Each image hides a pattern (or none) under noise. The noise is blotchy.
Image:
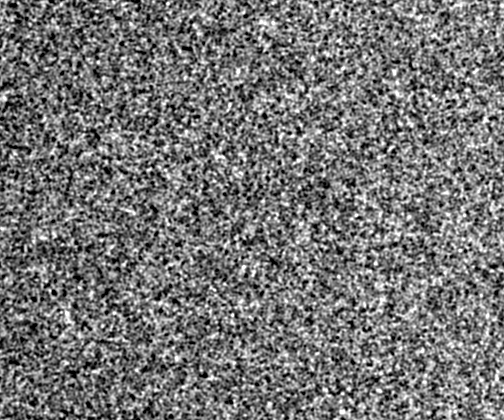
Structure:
a smooth slope
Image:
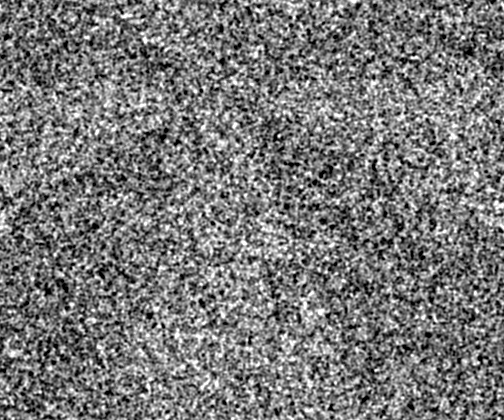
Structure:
spokes from one point
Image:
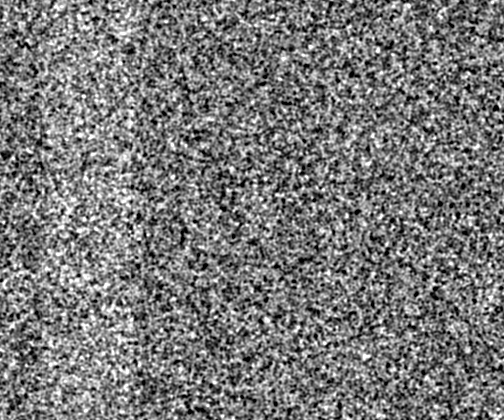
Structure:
one vertical stripe
